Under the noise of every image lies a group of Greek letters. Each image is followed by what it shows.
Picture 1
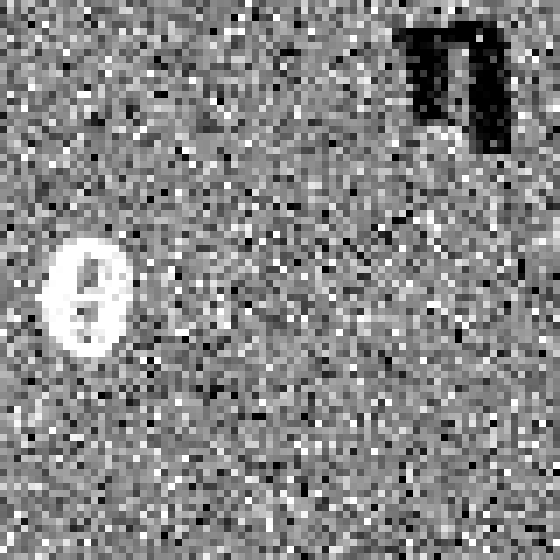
top right: dark eta; middle left: light theta
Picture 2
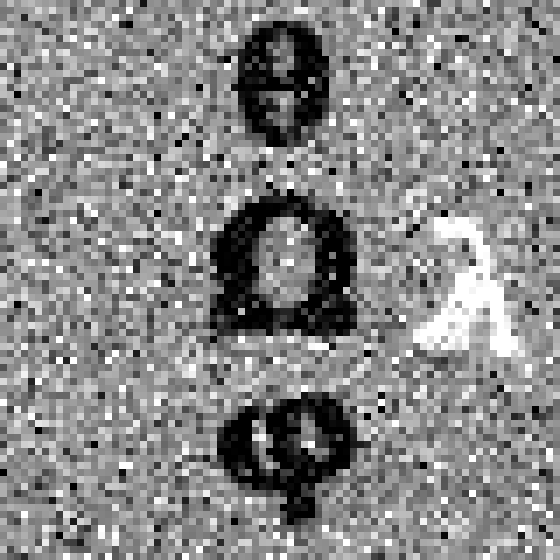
top middle: dark theta; centre: dark omega; middle right: light lambda; bottom middle: dark phi
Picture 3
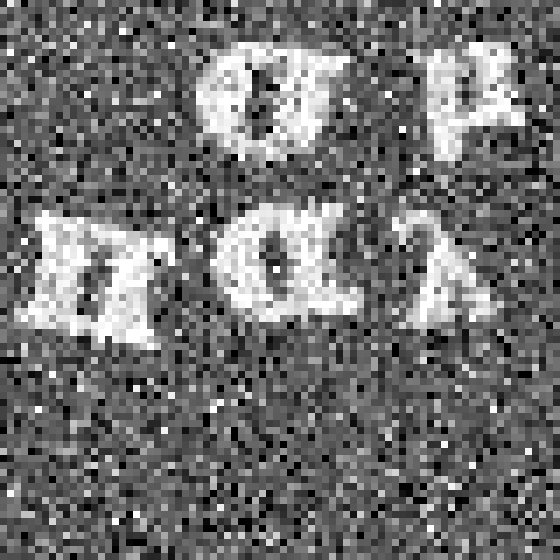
top middle: light sigma; top right: light mu; middle left: light pi; centre: light alpha; middle right: light lambda
